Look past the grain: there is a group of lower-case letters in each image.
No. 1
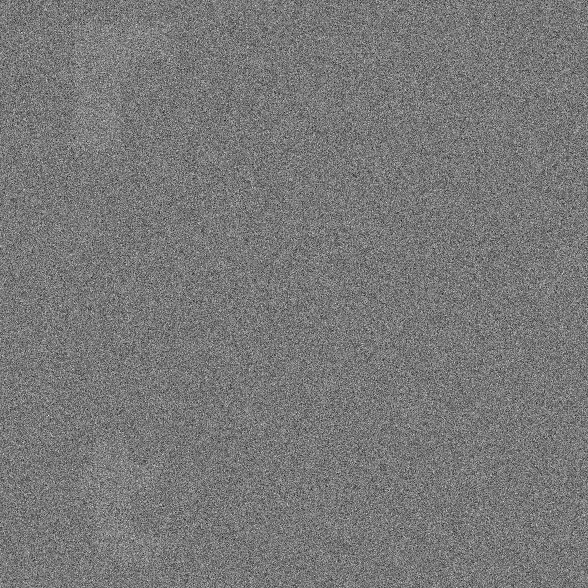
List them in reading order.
top left: r; bottom left: t
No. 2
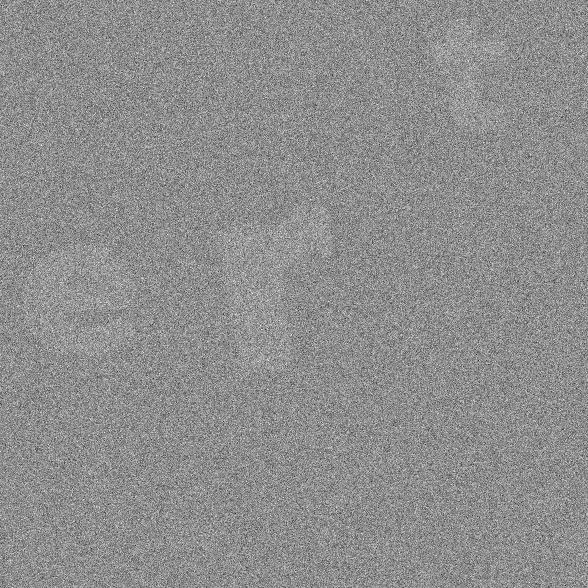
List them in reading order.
top right: t; middle left: e; centre: r
